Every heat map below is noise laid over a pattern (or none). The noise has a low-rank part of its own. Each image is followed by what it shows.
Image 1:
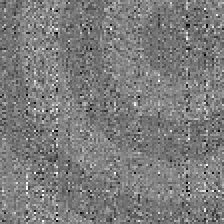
rings round one point
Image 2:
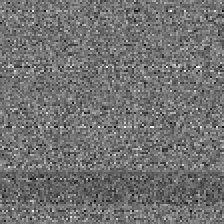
one horizontal stripe
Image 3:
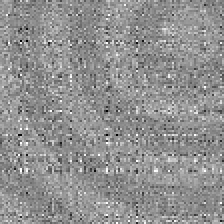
rings round one point
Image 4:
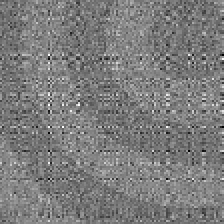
rings round one point
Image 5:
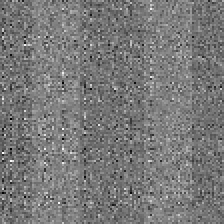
vertical stripes
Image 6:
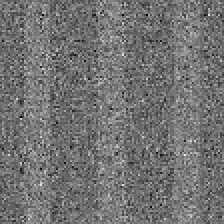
vertical stripes
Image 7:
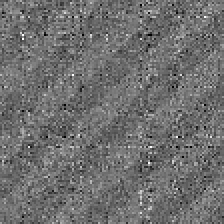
diagonal stripes
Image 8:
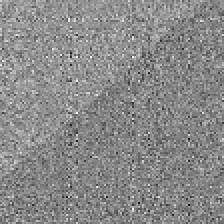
a sharp edge
